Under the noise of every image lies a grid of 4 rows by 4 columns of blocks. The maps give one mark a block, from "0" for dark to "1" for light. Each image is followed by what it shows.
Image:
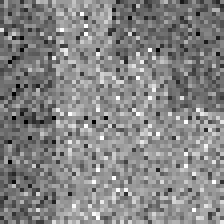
0100
0110
0111
0111
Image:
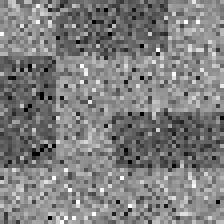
1001
0111
0100
1111
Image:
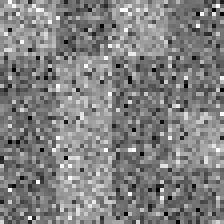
1010
0100
0101
0100
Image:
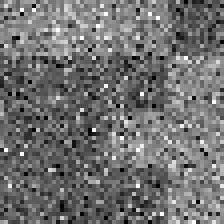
1110
0001
0011
0001
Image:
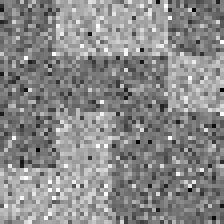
0110
0001
0100
1100
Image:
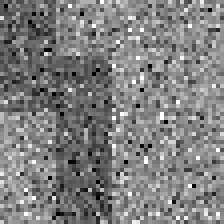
0111
0011
1011
1011
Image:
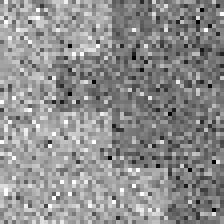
1100
1000
1100
1110
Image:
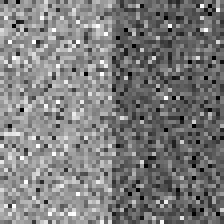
1100
1100
1100
1100
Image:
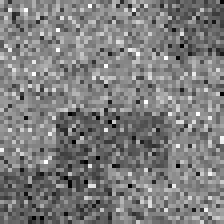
1110
1111
1001
0011
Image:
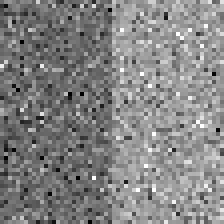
0011
0011
0011
0011
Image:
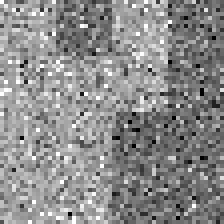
1010
1110
1100
1100
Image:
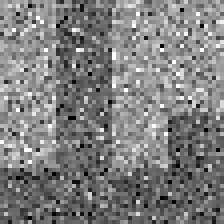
1011
1011
1010
0000
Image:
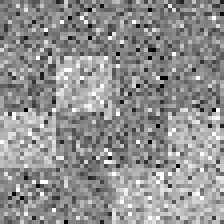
0000
0100
1001
0011
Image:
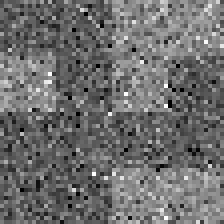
0011
1010
0000
0011
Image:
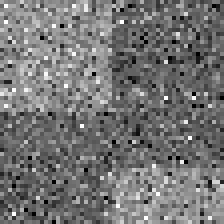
1100
1100
0000
0011
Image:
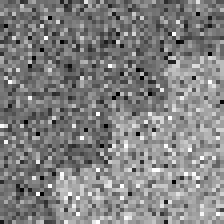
0000
0001
0011
0111
